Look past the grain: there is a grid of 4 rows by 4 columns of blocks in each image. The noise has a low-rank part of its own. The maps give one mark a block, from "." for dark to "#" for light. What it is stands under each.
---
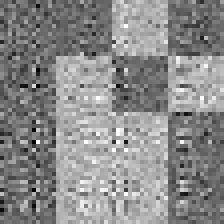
. . # .
. # . #
. # # .
. # # .
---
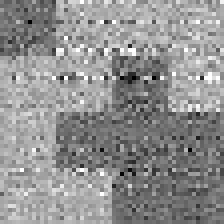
. # # #
# # . #
# . . .
# # . .
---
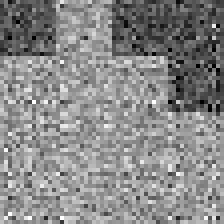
. # . .
# # # .
# # # #
# # # #
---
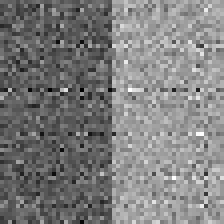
. . # #
. . # #
. . # #
. . # #
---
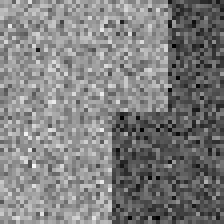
# # # .
# # # .
# # . .
# # . .
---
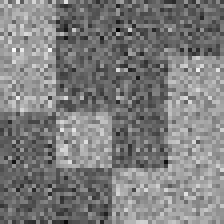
# . . .
# . . #
. # . #
. . # #
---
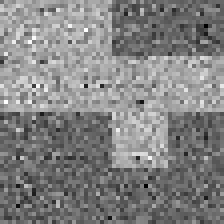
# # . .
# # # #
. . # .
. . . .
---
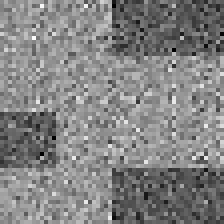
# # . .
# # # #
. # # #
# # . .
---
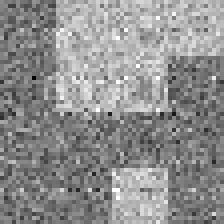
. # # #
. # # .
. . . .
. . # .
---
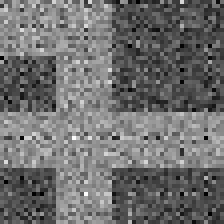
# # . .
. # . .
# # # #
. # . .
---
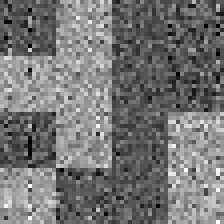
. # . .
# # . .
. # . #
# . . #
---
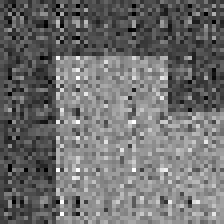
. . . .
. # # .
. # # #
. # # #
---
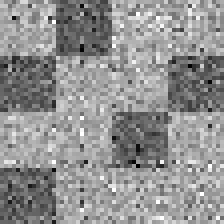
# . # #
. # # .
# # . #
. # # #
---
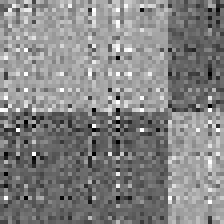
# # # .
# # # .
. . . #
. . . #
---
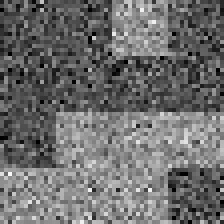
. . # .
. . . .
. # # #
# # # .
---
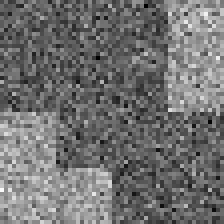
. . . #
. . . #
# . . .
# # . .
